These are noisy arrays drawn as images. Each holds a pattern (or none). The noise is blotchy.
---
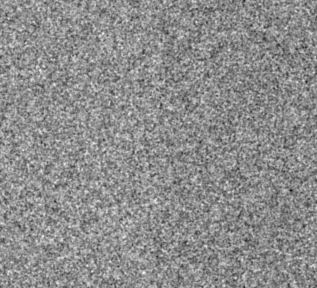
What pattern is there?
a sharp edge
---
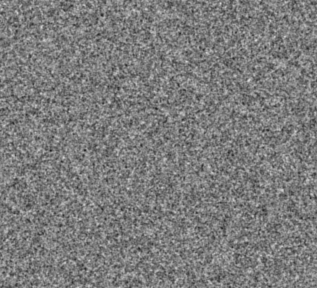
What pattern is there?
only noise
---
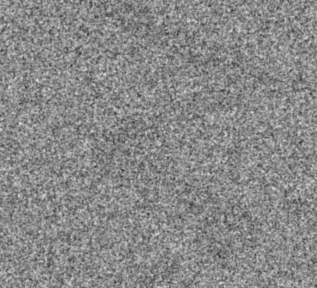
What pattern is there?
a wavy band
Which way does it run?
top to bottom
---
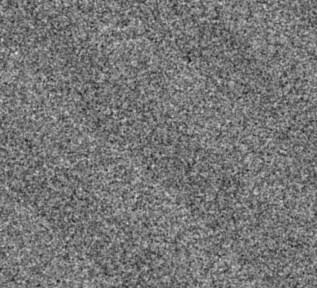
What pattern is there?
diagonal stripes
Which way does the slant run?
top left to bottom right
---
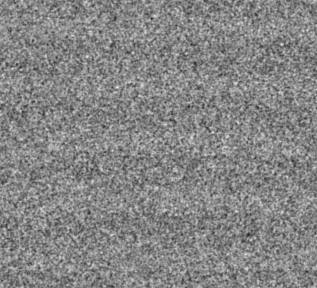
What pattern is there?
horizontal stripes
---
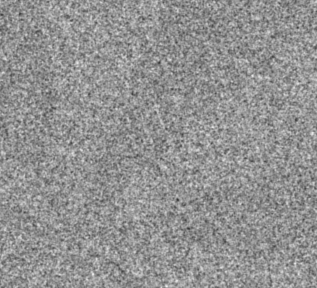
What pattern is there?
spokes from one point
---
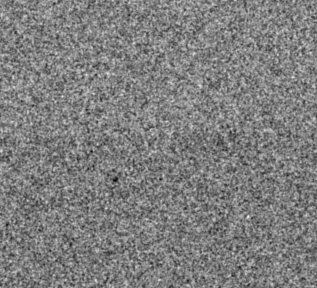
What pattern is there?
a sharp edge
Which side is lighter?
top
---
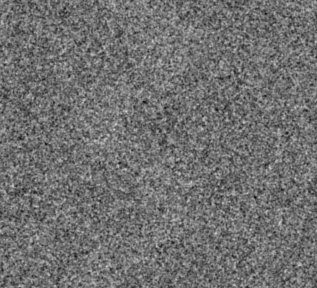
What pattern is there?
a wavy band
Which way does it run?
top to bottom
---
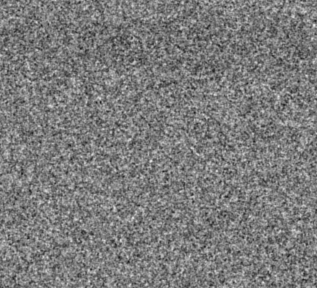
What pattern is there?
one horizontal stripe
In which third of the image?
top
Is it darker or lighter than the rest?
darker
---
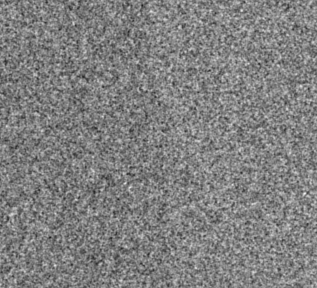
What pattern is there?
a sharp edge
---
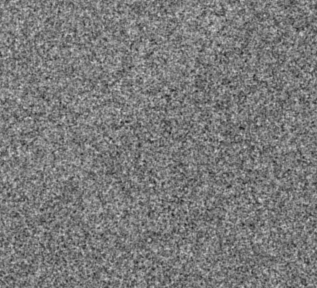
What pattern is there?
a sharp edge
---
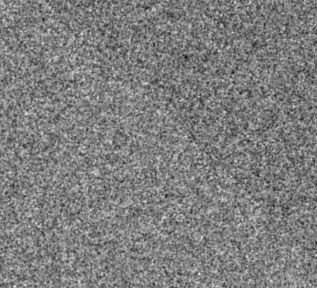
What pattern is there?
a sharp edge
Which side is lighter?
bottom left
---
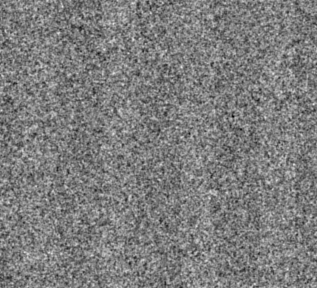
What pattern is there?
vertical stripes
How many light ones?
4
